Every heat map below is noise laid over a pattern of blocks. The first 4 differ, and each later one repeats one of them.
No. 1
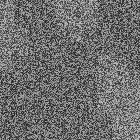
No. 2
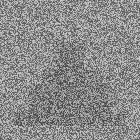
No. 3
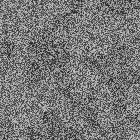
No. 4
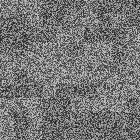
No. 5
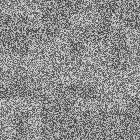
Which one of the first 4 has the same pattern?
4
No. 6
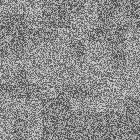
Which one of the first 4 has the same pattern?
4
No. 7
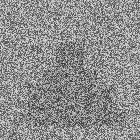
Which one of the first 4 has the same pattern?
2
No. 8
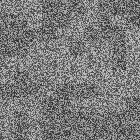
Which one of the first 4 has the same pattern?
4
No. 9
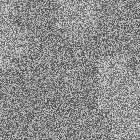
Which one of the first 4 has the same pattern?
1
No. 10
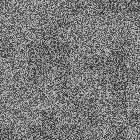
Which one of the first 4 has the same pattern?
3
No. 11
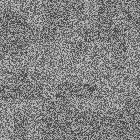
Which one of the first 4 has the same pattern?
4
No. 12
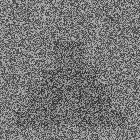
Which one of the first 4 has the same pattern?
2
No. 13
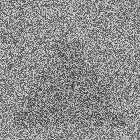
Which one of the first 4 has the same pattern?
2
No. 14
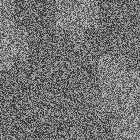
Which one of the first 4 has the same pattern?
1
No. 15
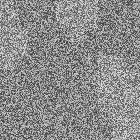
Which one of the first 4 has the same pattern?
1
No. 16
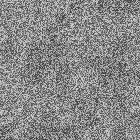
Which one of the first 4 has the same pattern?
3
